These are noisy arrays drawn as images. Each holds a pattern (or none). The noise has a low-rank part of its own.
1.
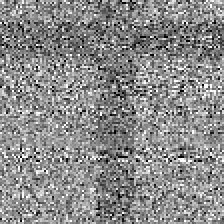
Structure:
bands of rows crossing bands of columns
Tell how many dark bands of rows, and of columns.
1 and 1
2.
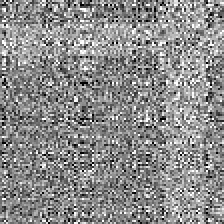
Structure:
bands of rows crossing bands of columns
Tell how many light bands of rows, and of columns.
1 and 1
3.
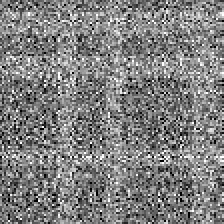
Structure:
bands of rows crossing bands of columns
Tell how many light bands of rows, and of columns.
3 and 3
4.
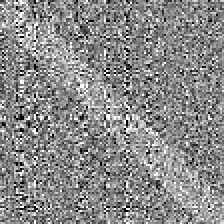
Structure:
a diagonal band
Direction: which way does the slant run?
top left to bottom right
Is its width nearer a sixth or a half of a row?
a sixth
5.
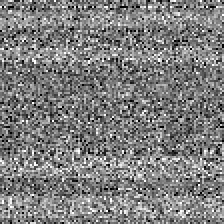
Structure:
bands of rows
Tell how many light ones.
4
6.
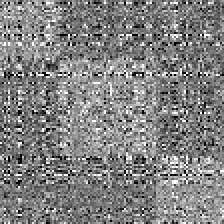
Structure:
blocks along the diagonal
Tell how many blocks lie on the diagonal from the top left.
3
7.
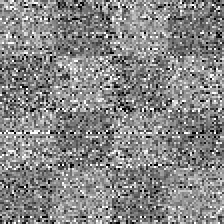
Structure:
a checkerboard
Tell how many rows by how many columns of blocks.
4 by 4
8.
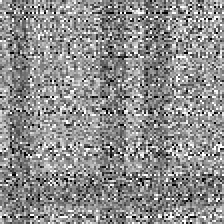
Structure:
bands of rows crossing bands of columns
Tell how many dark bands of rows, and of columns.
1 and 3
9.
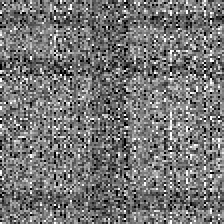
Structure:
bands of rows crossing bands of columns
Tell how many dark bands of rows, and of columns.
3 and 1
